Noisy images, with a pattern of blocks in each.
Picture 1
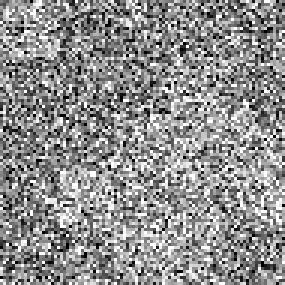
mirrored about the diagonal from the top left
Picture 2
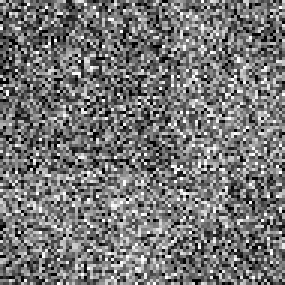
mirrored about the diagonal from the top left
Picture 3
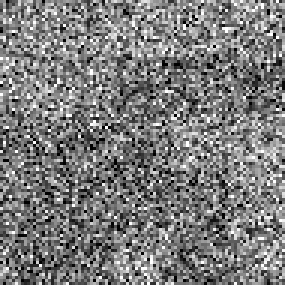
no symmetry
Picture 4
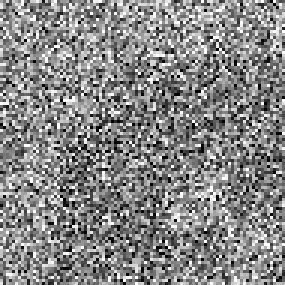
mirrored about the diagonal from the top left
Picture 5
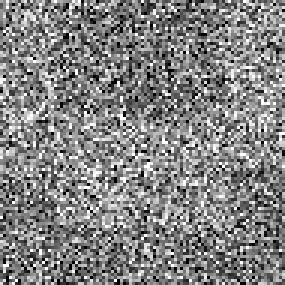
left and right mirror each other
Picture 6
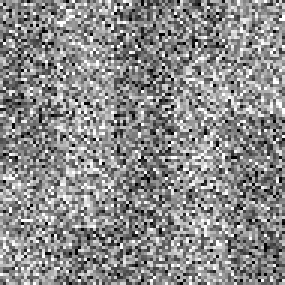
the same after a half turn
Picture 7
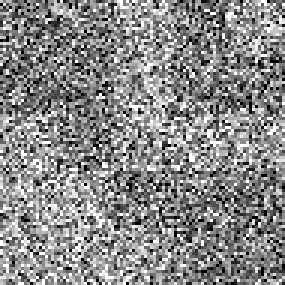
mirrored about the diagonal from the bottom left
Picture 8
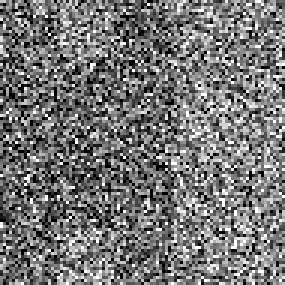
top and bottom mirror each other
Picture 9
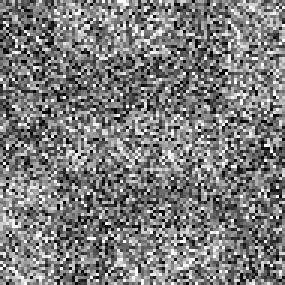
the same after a half turn
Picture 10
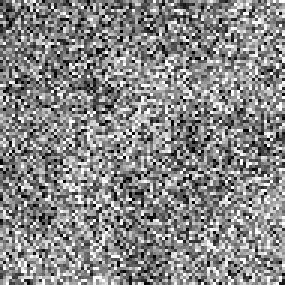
mirrored about the diagonal from the top left
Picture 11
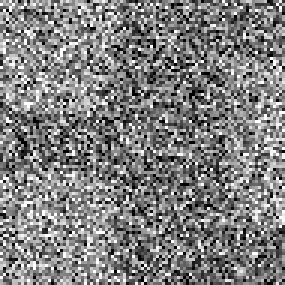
top and bottom mirror each other
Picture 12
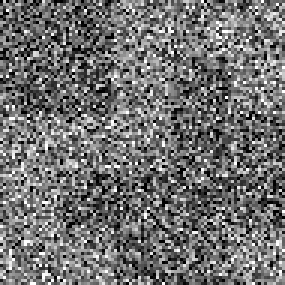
mirrored about the diagonal from the top left
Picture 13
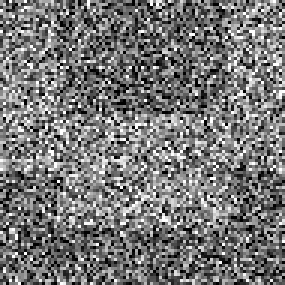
left and right mirror each other
